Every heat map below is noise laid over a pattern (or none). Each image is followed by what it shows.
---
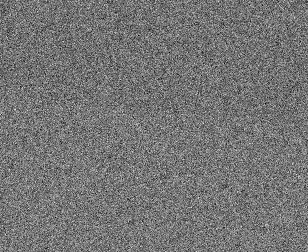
a sharp edge
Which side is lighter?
bottom
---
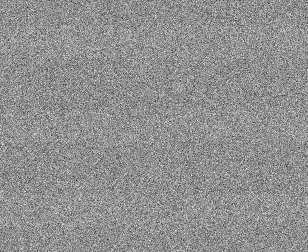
horizontal stripes
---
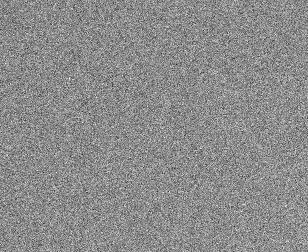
a smooth slope
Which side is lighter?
bottom right
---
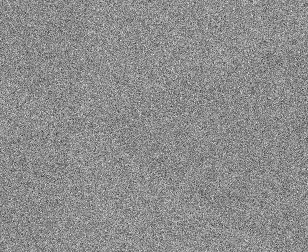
spokes from one point
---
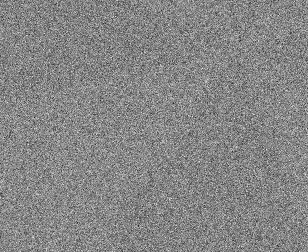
spokes from one point
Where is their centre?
top right
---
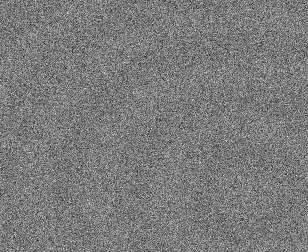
rings round one point
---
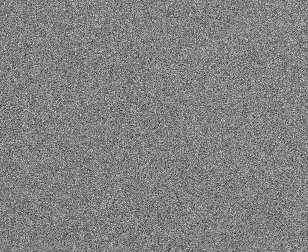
a smooth slope
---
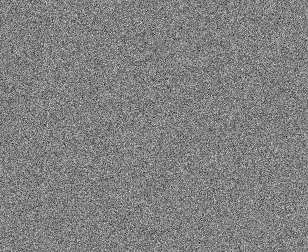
only noise
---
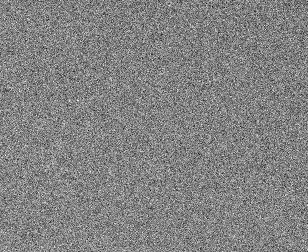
a smooth slope
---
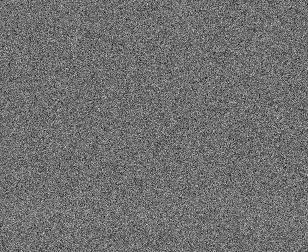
one horizontal stripe
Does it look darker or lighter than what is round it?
lighter
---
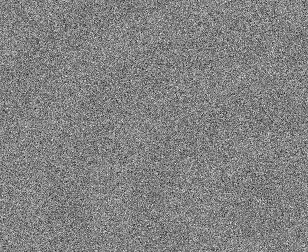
rings round one point
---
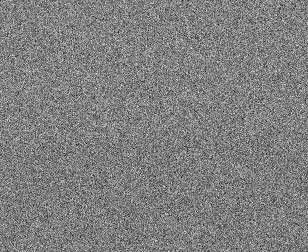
a sharp edge
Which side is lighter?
top
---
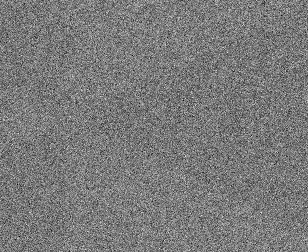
spokes from one point
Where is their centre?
middle left
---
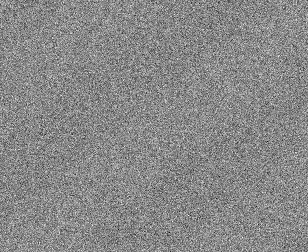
diagonal stripes
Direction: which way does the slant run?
bottom left to top right
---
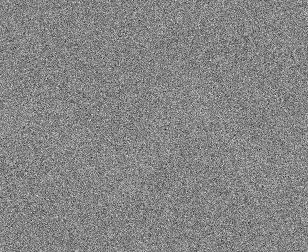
a wavy band
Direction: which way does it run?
left to right
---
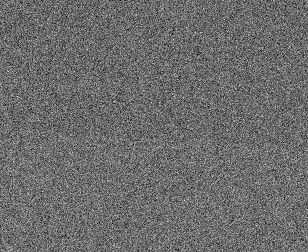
a sharp edge
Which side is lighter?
bottom
